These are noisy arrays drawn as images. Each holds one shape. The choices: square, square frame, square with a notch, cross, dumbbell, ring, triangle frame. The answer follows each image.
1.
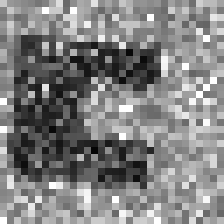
dark square with a notch
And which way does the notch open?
right
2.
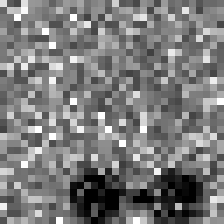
dark dumbbell
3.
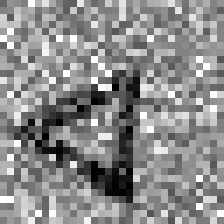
dark triangle frame
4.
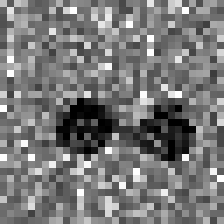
dark dumbbell
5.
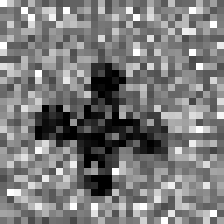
dark cross
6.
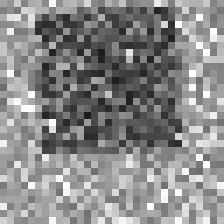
dark square
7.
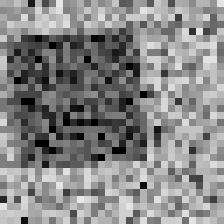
dark square
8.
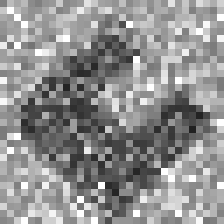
dark square with a notch
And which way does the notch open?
up and right
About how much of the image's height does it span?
nearly all
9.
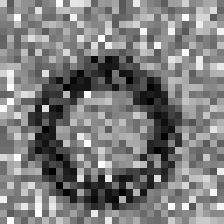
dark ring
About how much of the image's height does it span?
two thirds
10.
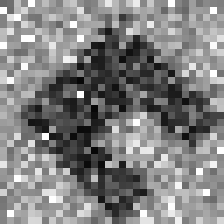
dark square with a notch
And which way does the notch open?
down and right
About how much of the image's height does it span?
nearly all
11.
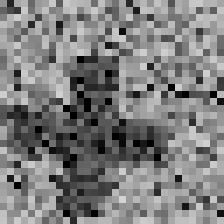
dark cross
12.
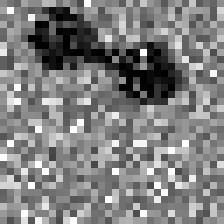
dark dumbbell
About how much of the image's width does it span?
two thirds
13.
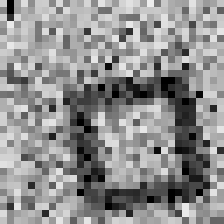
dark square frame
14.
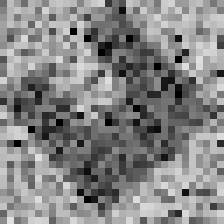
dark square with a notch
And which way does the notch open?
up and left
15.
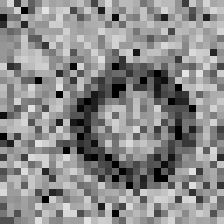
dark ring
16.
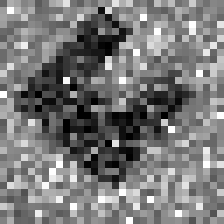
dark square with a notch
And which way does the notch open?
up and right
